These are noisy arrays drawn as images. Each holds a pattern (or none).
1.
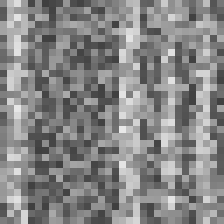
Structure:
bands of columns
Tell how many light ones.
4
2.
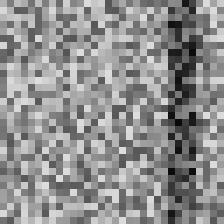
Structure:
one band of columns
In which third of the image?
right
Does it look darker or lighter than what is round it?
darker
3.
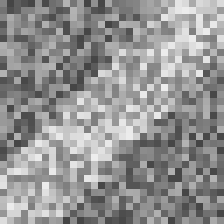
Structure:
a diagonal band
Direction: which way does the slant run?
bottom left to top right
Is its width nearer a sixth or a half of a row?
a half
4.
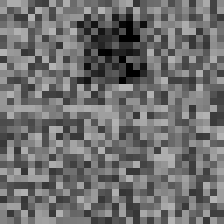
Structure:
one block
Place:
top middle
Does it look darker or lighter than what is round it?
darker
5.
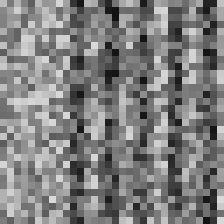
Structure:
bands of columns
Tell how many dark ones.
5
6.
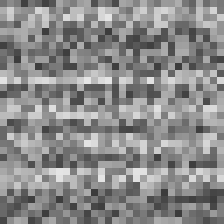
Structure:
bands of rows
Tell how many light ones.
5
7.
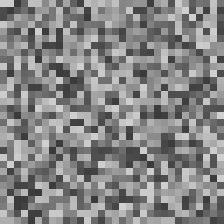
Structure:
only noise
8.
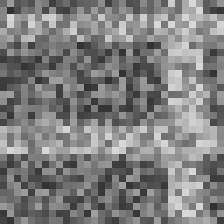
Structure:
bands of rows crossing bands of columns
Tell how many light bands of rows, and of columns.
2 and 1
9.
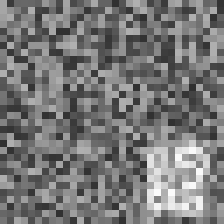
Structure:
one block
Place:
bottom right
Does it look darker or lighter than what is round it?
lighter
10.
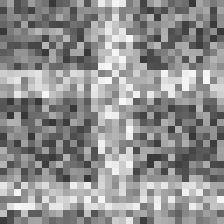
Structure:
bands of rows crossing bands of columns
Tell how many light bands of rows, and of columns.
2 and 1
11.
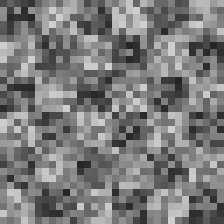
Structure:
a checkerboard
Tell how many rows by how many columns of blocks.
6 by 6
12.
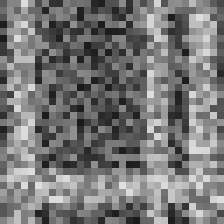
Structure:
bands of rows crossing bands of columns
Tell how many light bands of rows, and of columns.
1 and 3
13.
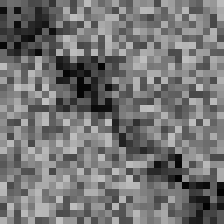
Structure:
blocks along the diagonal
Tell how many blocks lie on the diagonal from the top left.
5
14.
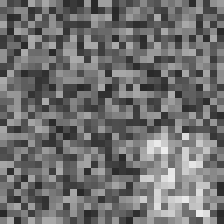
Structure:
one block
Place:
bottom right
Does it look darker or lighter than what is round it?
lighter
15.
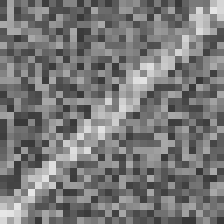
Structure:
a diagonal band
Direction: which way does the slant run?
bottom left to top right
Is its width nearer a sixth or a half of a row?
a sixth
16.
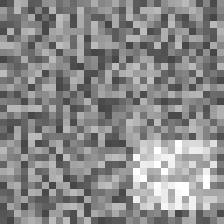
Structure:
one block
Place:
bottom right
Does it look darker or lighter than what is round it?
lighter
